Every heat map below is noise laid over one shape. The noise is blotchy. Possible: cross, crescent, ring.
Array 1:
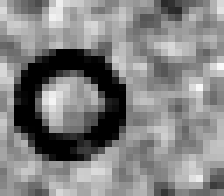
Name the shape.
ring
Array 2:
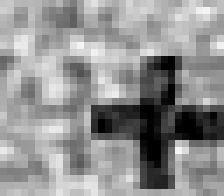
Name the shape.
cross
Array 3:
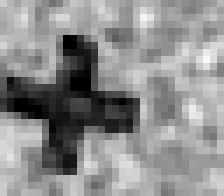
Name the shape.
cross
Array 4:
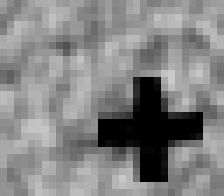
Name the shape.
cross
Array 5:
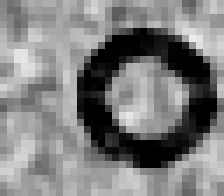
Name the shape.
ring
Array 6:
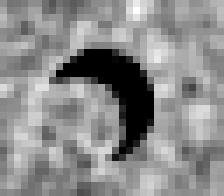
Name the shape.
crescent
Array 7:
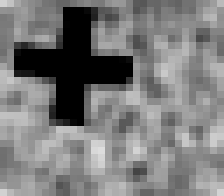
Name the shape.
cross
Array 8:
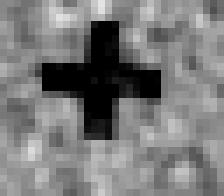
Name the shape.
cross
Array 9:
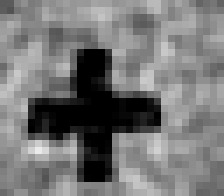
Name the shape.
cross
